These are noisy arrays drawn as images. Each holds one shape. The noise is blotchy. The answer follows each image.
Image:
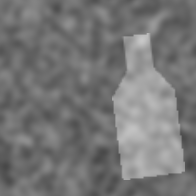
light bottle
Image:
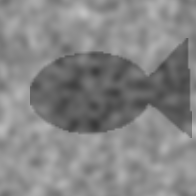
dark fish
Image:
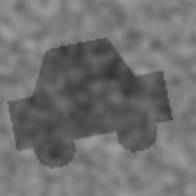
dark car
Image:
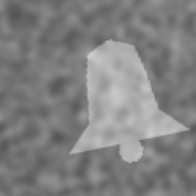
light bell
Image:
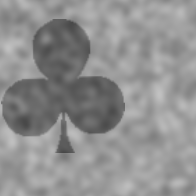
dark club
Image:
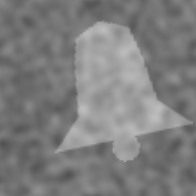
light bell
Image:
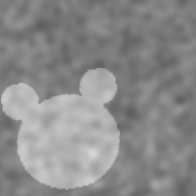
light bear's head
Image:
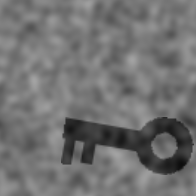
dark key
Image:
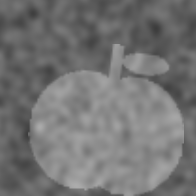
light apple
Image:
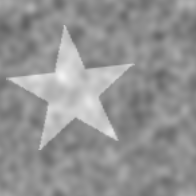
light star
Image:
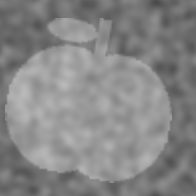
light apple
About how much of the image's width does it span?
nearly all
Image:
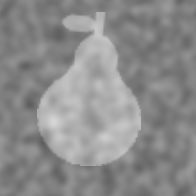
light pear
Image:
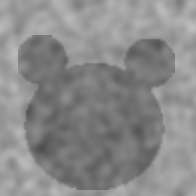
dark bear's head
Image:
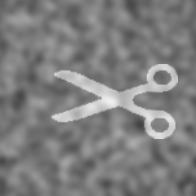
light pair of scissors
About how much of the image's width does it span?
two thirds
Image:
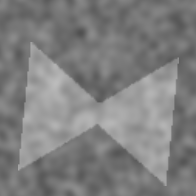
light bow tie
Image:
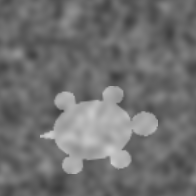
light turtle
